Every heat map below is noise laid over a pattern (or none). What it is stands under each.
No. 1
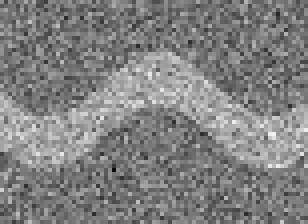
a wavy band
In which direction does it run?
left to right
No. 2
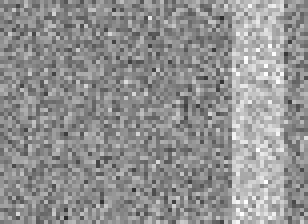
one vertical stripe
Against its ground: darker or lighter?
lighter
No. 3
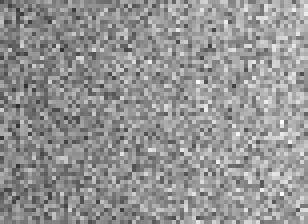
a smooth slope
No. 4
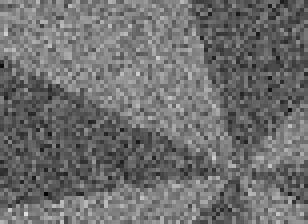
spokes from one point
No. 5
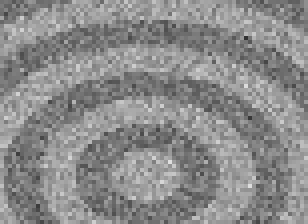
rings round one point
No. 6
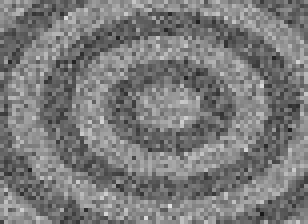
rings round one point
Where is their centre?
centre
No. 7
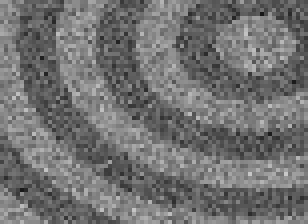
rings round one point
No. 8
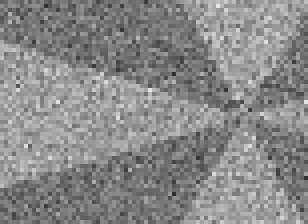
spokes from one point
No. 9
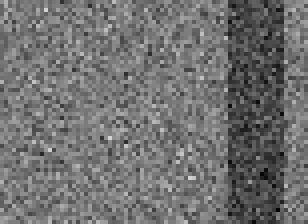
one vertical stripe
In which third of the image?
right
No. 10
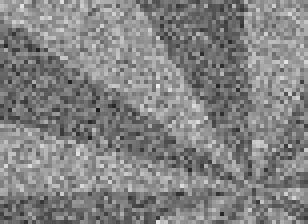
spokes from one point
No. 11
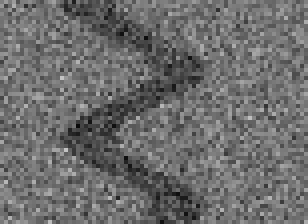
a wavy band
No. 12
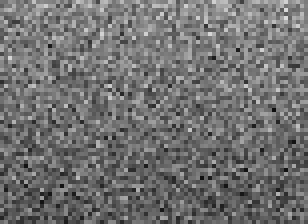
a smooth slope
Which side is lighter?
top
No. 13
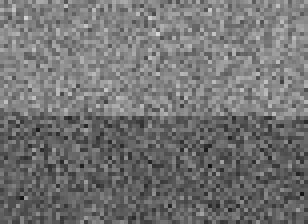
a sharp edge
